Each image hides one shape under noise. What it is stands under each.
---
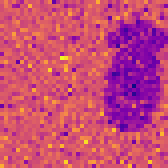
dark footprint
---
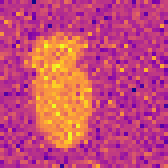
light footprint
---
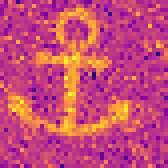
light anchor
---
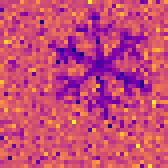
dark snowflake
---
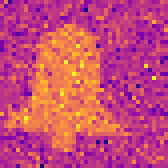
light bell
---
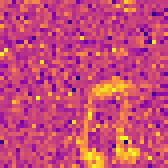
light pair of musical notes
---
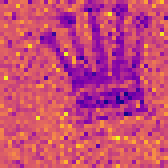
dark chess queen
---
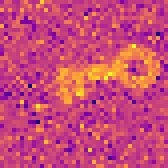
light key
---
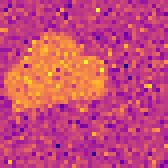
light cloud
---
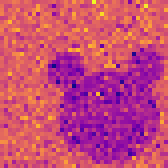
dark bear's head
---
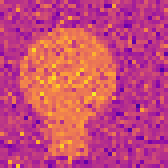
light light bulb
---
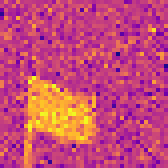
light flag
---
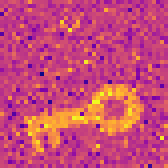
light key
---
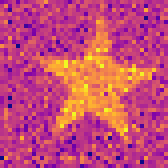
light star
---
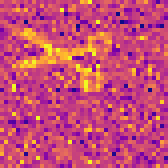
light pair of scissors
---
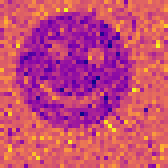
dark smiling face
